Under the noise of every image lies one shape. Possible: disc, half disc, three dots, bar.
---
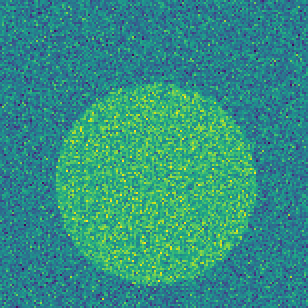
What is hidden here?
light disc
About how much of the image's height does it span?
two thirds
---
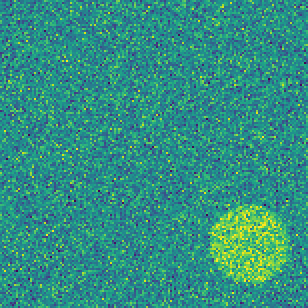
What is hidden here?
light disc, bottom right
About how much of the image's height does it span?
a quarter
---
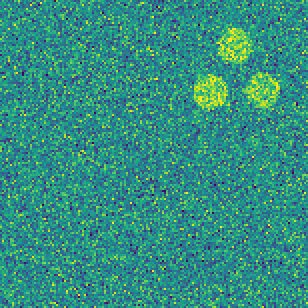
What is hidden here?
light three dots, top right
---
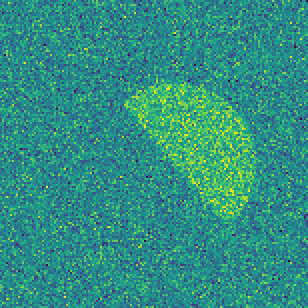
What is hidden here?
light half disc
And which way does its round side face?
up and right
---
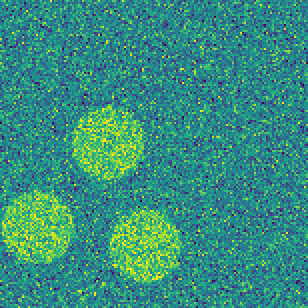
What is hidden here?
light three dots
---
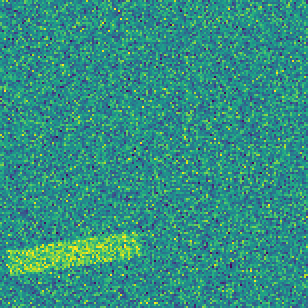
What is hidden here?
light bar, bottom left
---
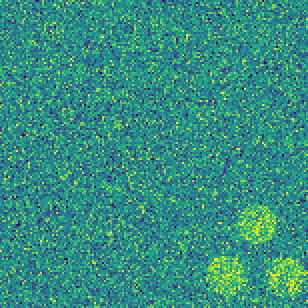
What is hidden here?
light three dots, bottom right
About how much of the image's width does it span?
a third
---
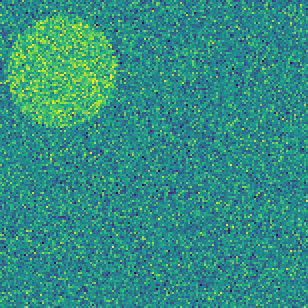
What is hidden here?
light disc, top left
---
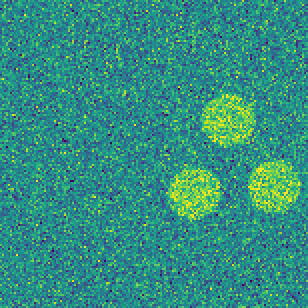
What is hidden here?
light three dots, middle right
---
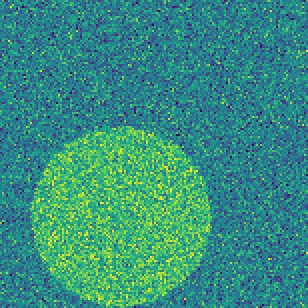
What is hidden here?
light disc
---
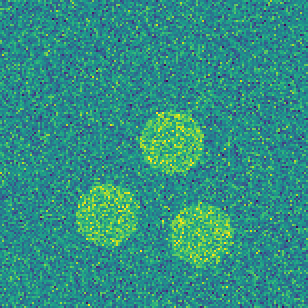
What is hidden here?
light three dots
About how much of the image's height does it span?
half
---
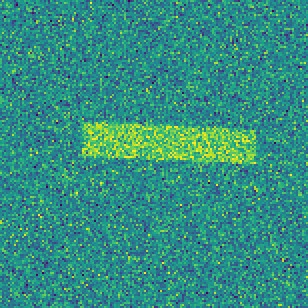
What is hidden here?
light bar
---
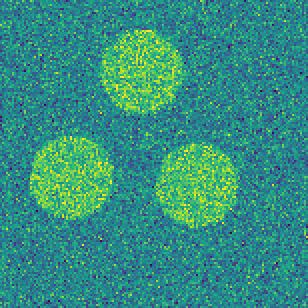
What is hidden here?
light three dots
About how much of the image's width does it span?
two thirds
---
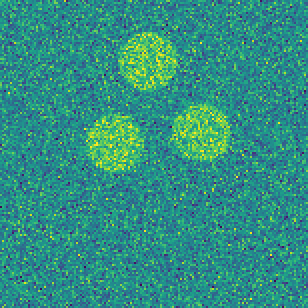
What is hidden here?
light three dots
